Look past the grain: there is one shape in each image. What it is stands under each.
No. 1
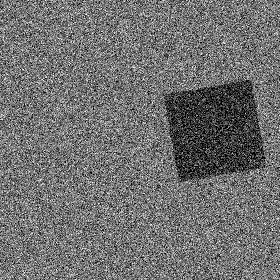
square
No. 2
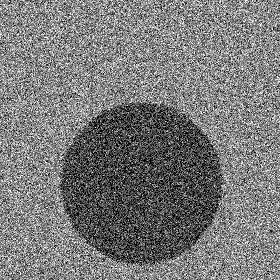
disc
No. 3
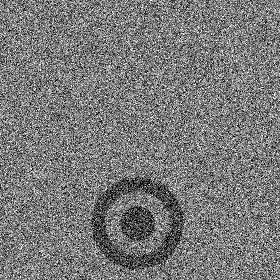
bullseye
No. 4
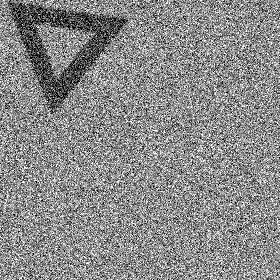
triangle frame
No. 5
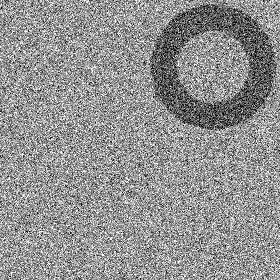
ring
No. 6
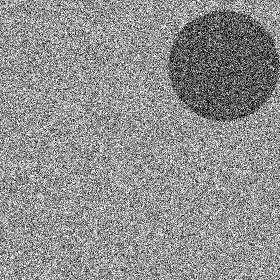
disc
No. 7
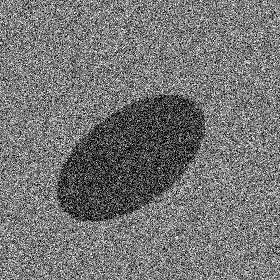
ellipse
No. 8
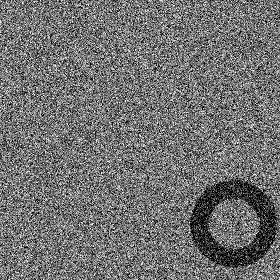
ring
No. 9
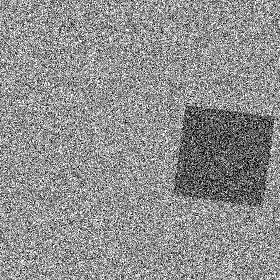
square
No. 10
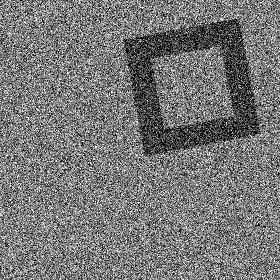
square frame
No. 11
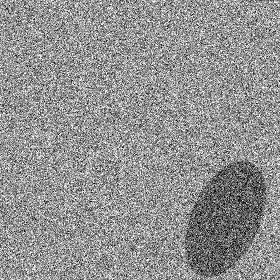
ellipse
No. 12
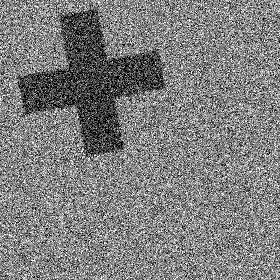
cross
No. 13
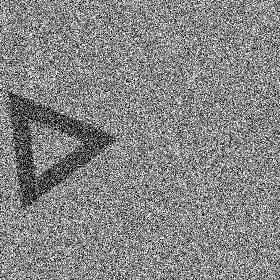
triangle frame
